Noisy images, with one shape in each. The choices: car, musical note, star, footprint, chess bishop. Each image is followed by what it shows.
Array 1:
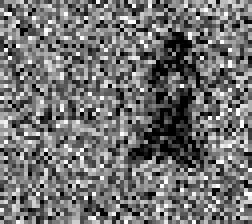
chess bishop
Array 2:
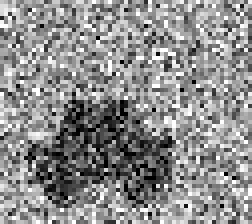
car
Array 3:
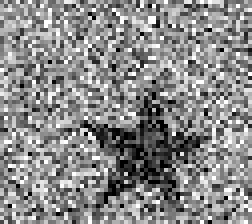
star
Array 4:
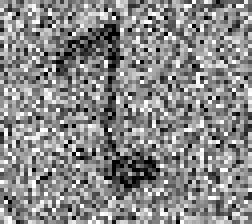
musical note
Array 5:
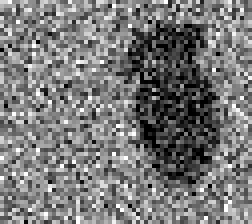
footprint
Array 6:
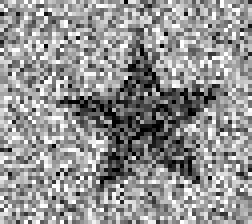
star
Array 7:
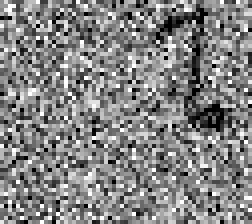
musical note
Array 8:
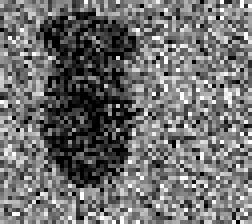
footprint
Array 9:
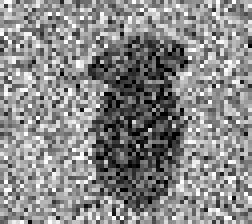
footprint
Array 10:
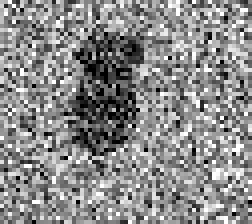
footprint
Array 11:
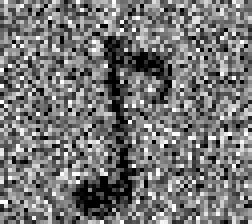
musical note
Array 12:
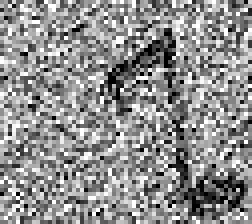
musical note
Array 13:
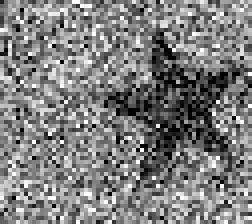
star
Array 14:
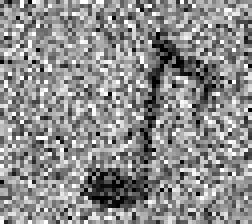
musical note
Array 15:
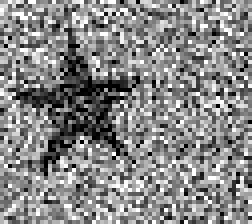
star
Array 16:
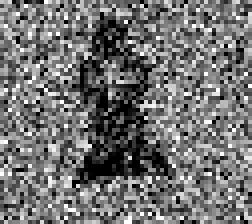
chess bishop
